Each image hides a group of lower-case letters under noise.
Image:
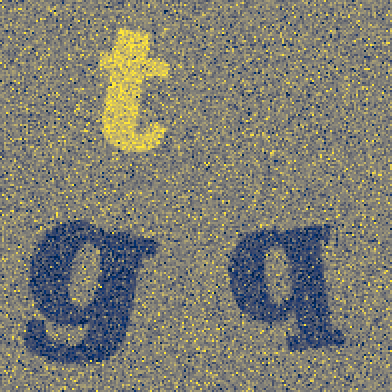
top left: light t; bottom left: dark g; bottom right: dark q
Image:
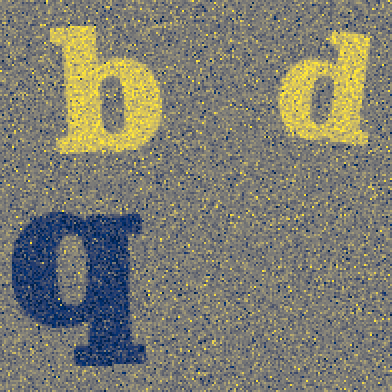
top left: light b; top right: light d; bottom left: dark q
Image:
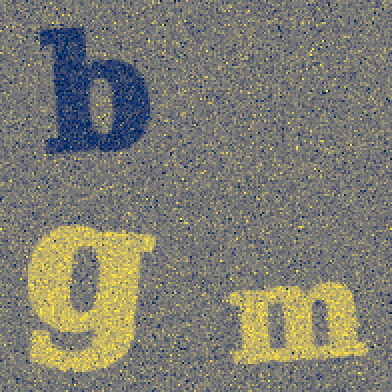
top left: dark b; bottom left: light g; bottom right: light m
